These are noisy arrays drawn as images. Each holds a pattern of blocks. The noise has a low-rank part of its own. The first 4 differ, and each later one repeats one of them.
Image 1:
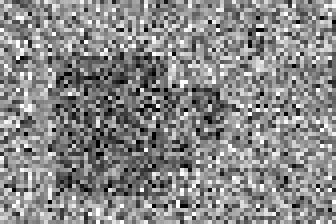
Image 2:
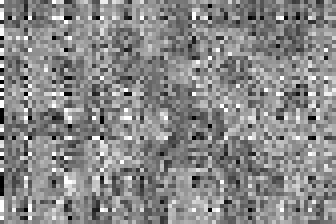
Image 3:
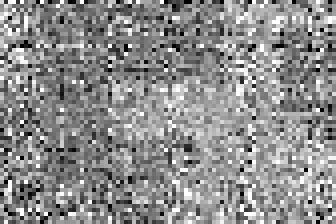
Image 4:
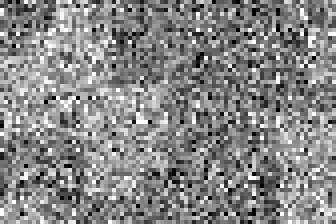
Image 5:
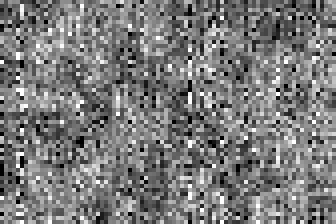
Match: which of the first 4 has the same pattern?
2
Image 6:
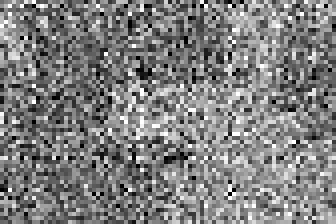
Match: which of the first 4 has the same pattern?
3
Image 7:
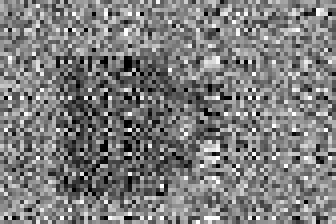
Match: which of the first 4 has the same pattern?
1
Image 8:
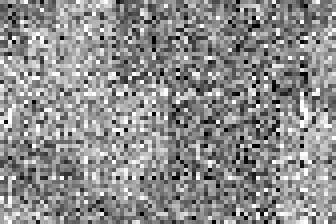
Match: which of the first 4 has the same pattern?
4
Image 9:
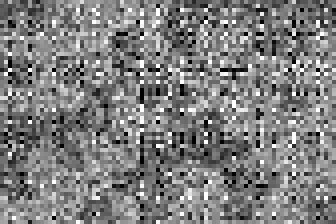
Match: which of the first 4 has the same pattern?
2
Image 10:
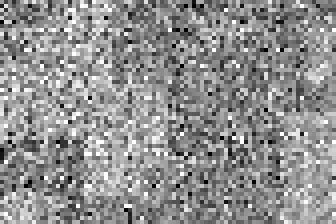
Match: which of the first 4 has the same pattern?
4
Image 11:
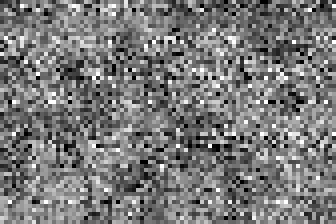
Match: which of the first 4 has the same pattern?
2
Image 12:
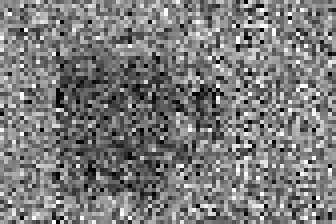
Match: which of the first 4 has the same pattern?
1
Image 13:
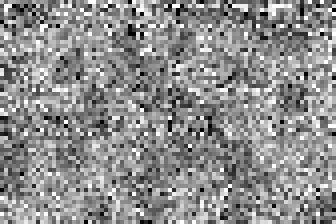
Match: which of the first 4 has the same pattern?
2
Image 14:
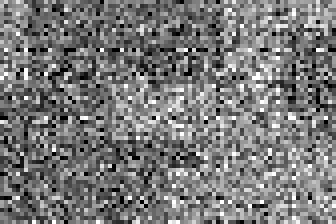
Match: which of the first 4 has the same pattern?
3
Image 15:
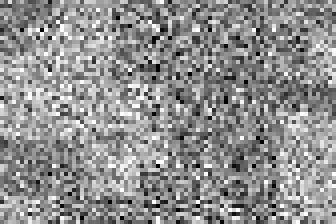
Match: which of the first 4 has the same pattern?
4
